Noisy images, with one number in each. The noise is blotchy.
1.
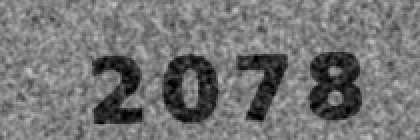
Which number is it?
2078
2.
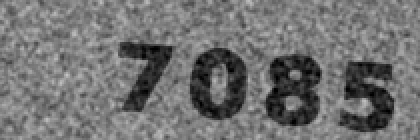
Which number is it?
7085
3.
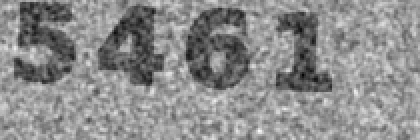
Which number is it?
5461
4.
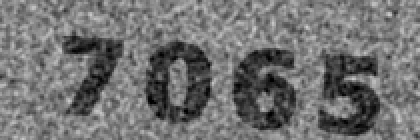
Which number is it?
7065
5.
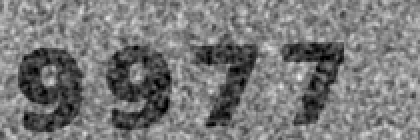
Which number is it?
9977
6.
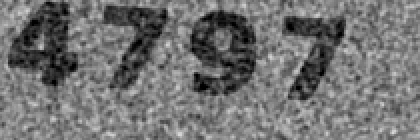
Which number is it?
4797
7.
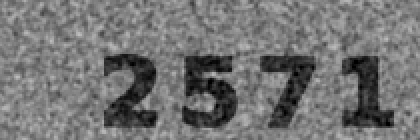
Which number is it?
2571
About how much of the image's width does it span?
two thirds
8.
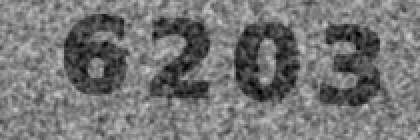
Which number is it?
6203
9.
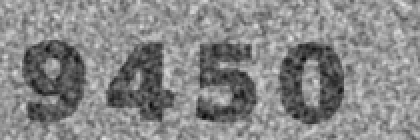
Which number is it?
9450
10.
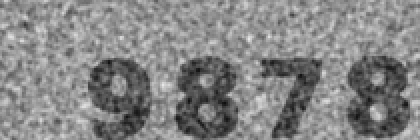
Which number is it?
9878
